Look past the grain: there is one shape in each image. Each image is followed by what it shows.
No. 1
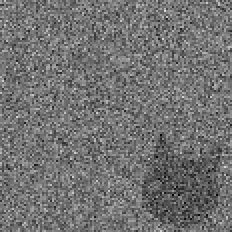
cat's head
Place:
bottom right
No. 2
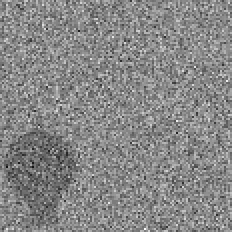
light bulb
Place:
bottom left
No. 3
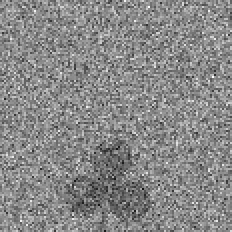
club
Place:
bottom middle
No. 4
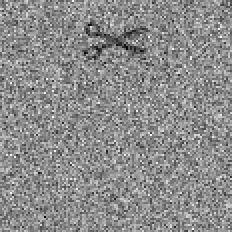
pair of scissors
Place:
top middle
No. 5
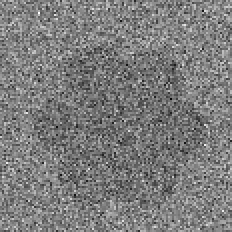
flower
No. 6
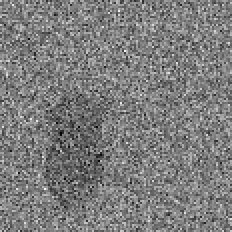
footprint
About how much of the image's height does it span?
half
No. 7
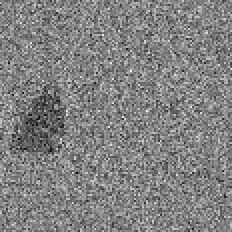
chess knight
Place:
middle left
